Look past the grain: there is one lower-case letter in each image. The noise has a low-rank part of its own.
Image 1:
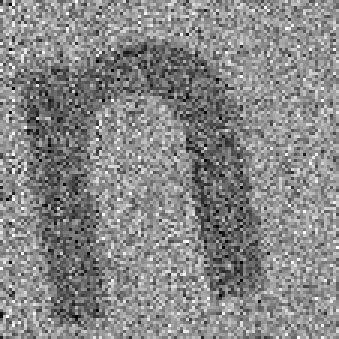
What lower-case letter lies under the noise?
n
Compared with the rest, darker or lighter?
darker
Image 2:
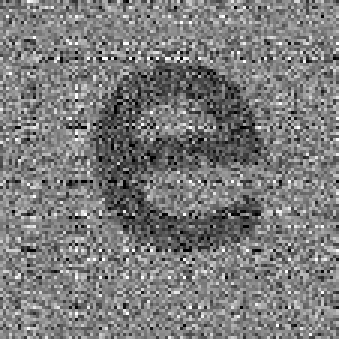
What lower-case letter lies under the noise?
e
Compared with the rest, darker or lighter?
darker
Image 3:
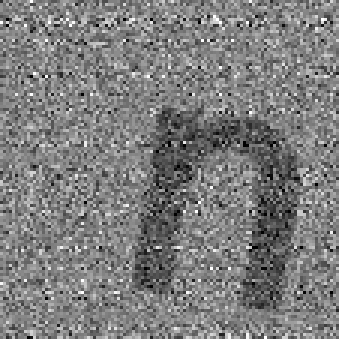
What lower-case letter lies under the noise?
n
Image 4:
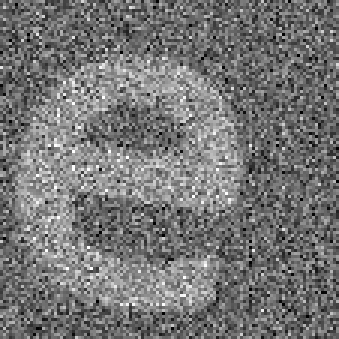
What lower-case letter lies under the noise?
e
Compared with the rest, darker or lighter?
lighter
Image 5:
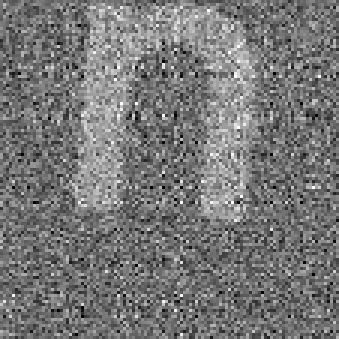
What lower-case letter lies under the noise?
n
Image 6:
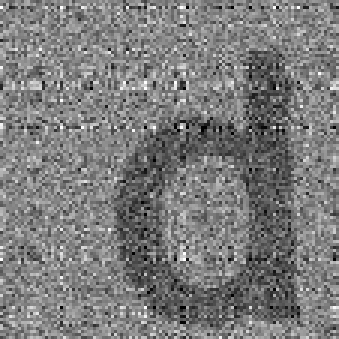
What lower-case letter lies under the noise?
d
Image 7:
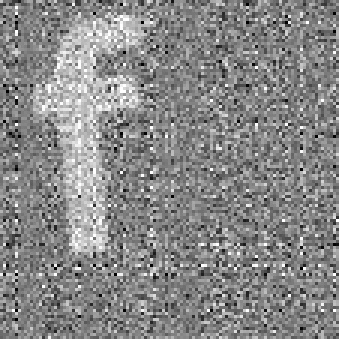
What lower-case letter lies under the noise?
f
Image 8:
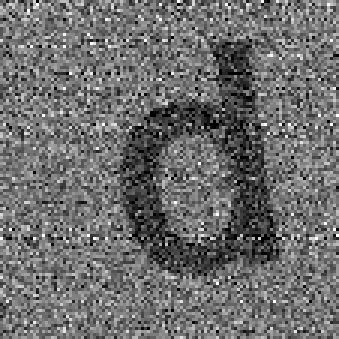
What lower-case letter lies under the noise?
d
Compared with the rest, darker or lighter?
darker
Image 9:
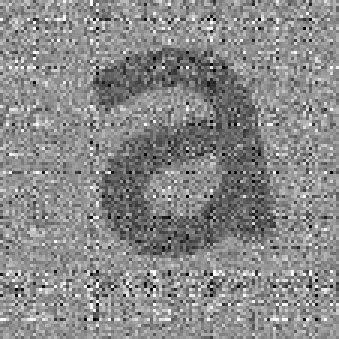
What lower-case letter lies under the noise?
a
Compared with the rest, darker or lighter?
darker
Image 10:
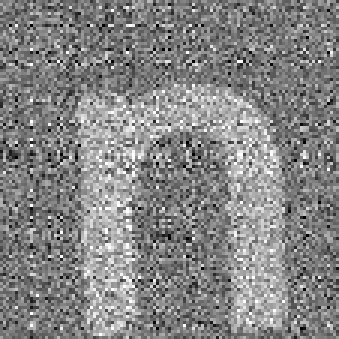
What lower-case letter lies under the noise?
n
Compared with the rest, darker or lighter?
lighter
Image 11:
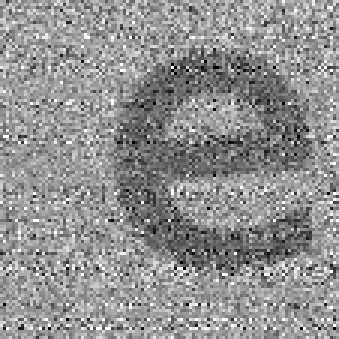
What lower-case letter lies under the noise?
e
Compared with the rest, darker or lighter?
darker
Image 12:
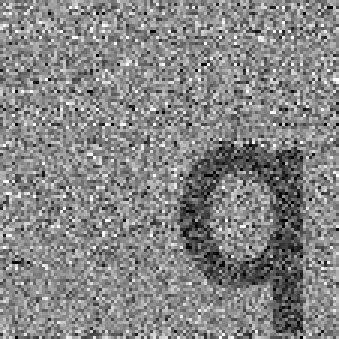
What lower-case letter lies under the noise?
q
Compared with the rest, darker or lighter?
darker
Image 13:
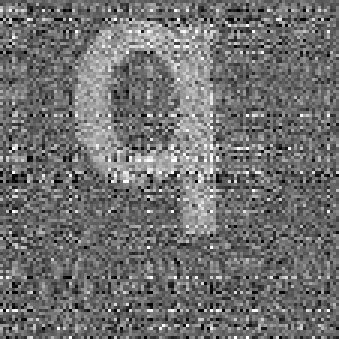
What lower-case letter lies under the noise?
q
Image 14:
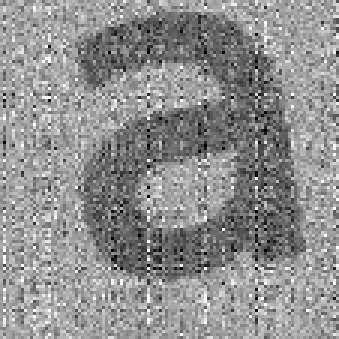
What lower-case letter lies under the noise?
a
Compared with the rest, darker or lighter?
darker
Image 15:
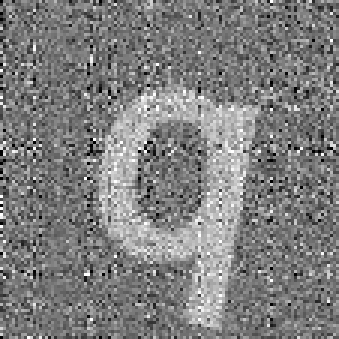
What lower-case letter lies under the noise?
q
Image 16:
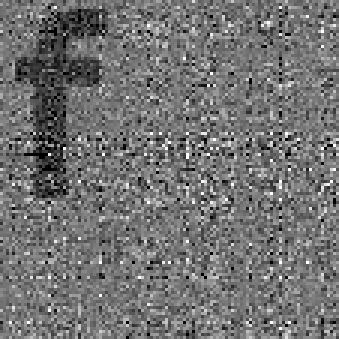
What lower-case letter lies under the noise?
f
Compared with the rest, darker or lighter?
darker
